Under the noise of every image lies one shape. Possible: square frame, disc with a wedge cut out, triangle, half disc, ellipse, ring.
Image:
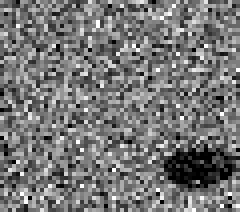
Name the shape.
ellipse
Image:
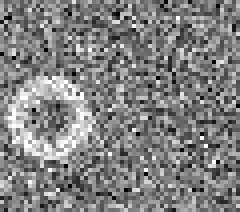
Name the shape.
ring
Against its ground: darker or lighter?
lighter
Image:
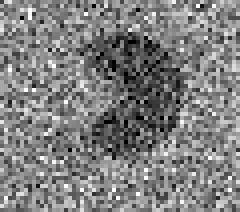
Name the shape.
disc with a wedge cut out
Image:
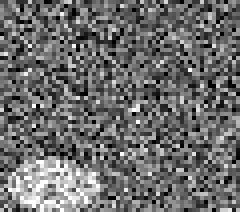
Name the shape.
ellipse
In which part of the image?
bottom left
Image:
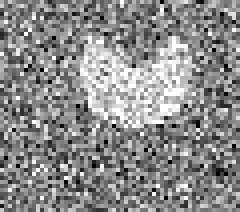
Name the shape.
disc with a wedge cut out
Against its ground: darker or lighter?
lighter
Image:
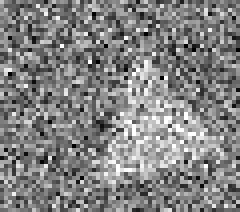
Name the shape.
triangle
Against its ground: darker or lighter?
lighter
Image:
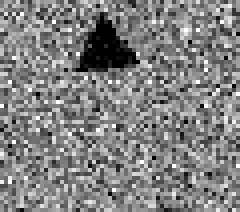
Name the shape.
triangle
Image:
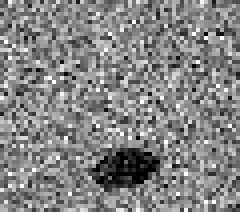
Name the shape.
ellipse
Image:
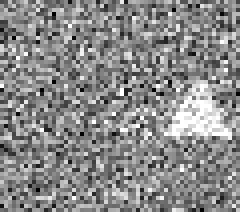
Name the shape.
triangle
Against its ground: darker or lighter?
lighter
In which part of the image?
middle right
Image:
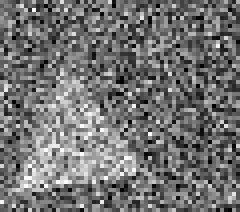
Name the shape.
triangle
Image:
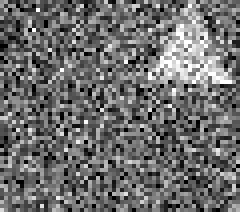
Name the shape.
triangle
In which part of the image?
top right
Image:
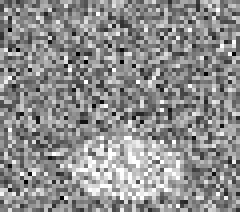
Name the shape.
ellipse
